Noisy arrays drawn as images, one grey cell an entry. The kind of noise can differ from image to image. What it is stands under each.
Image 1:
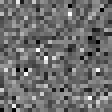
heavy tails
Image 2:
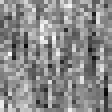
streaked along the columns
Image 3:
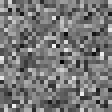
independent entries
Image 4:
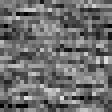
streaked along the rows
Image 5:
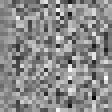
columns of uneven size
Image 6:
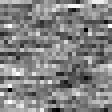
streaked along the rows
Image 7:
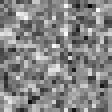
blotchy
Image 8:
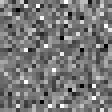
heavy tails
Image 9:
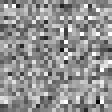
low rank plus noise
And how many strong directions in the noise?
five to eight
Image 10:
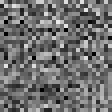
low rank plus noise
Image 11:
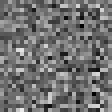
low rank plus noise
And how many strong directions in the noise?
one
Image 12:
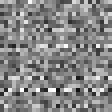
rows of uneven size
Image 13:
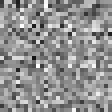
low rank plus noise
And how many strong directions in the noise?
three or four
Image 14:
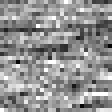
streaked along the rows
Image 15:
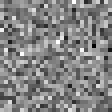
independent entries
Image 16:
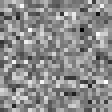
low rank plus noise
